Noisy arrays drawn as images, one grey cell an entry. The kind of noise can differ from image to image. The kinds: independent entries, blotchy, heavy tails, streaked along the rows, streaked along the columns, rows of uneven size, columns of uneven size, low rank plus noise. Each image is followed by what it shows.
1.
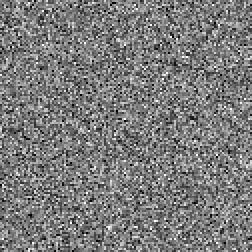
independent entries
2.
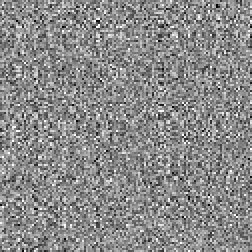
low rank plus noise
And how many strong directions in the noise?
one
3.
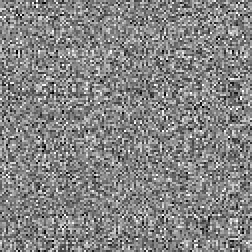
low rank plus noise
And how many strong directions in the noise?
three or four
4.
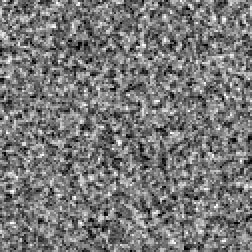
blotchy
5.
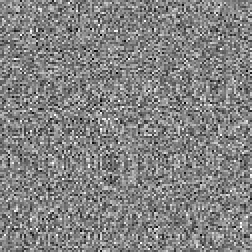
low rank plus noise
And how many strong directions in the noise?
two
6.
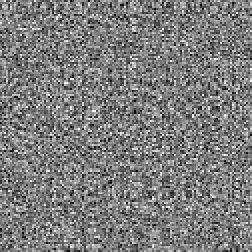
low rank plus noise
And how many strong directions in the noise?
two
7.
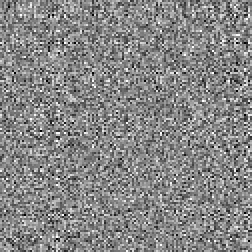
low rank plus noise
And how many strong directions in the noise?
two
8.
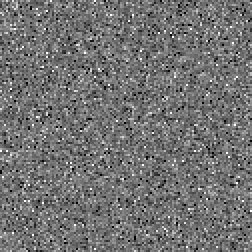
heavy tails
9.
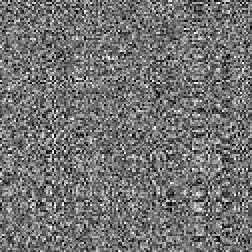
low rank plus noise
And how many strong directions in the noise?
one
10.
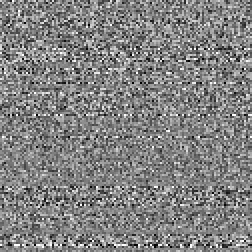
rows of uneven size
